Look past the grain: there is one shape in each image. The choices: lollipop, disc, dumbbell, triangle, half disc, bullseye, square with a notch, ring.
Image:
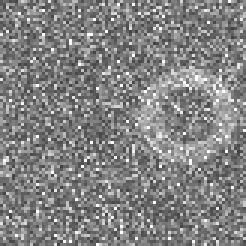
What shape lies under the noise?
ring
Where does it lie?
middle right
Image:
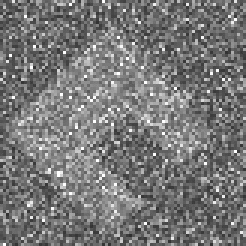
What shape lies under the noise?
square with a notch
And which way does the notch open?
down and right
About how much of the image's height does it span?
nearly all
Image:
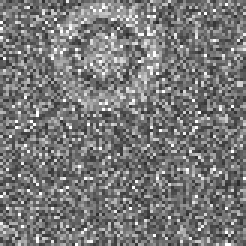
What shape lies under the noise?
bullseye
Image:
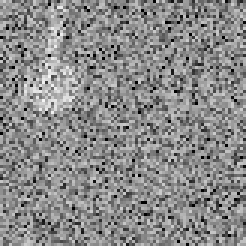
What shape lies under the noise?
lollipop
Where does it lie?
top left
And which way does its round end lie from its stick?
down
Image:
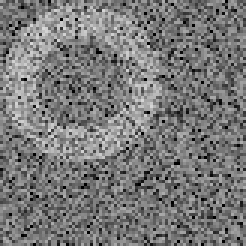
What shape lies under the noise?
ring
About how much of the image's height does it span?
two thirds
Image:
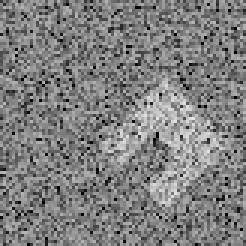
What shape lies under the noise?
square with a notch
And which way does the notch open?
down and left
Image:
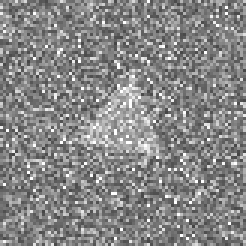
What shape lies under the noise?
triangle
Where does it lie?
centre
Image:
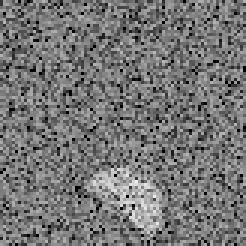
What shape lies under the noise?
half disc
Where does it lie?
bottom middle
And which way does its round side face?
up and right
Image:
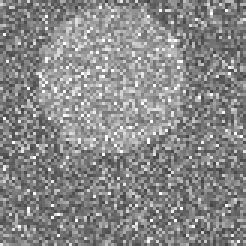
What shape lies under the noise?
disc
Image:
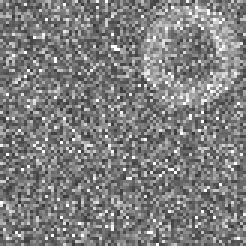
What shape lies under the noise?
ring
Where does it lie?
top right
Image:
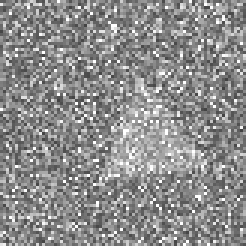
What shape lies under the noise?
triangle
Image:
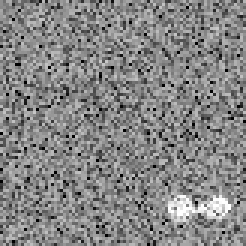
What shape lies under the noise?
dumbbell
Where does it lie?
bottom right
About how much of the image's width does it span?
a quarter
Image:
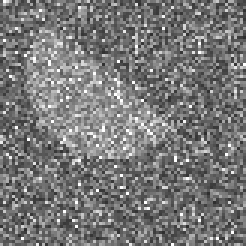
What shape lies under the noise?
half disc
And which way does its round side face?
down and left
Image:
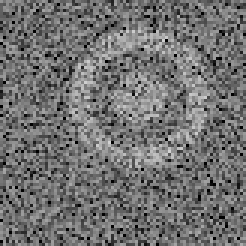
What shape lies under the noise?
bullseye
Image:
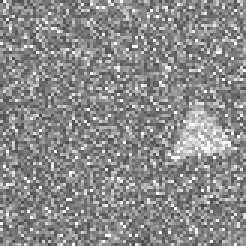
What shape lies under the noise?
triangle
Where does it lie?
middle right
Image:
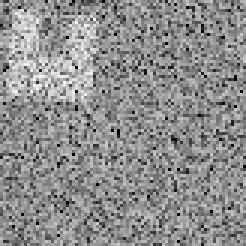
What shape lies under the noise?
square with a notch
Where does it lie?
top left
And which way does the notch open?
up
